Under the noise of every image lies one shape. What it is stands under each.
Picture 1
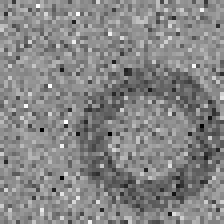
ring
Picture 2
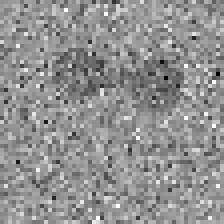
dumbbell
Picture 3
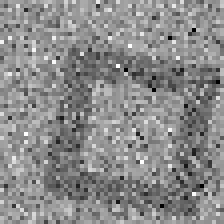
square frame
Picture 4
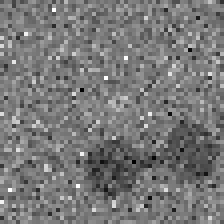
dumbbell
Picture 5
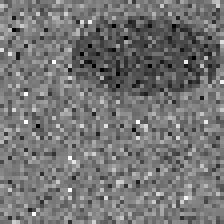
ellipse
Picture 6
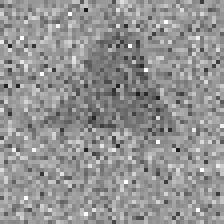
triangle
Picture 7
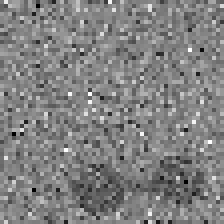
dumbbell
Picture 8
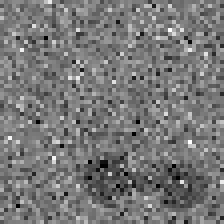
dumbbell
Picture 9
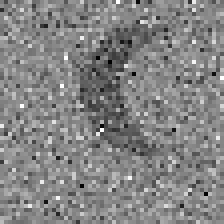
crescent
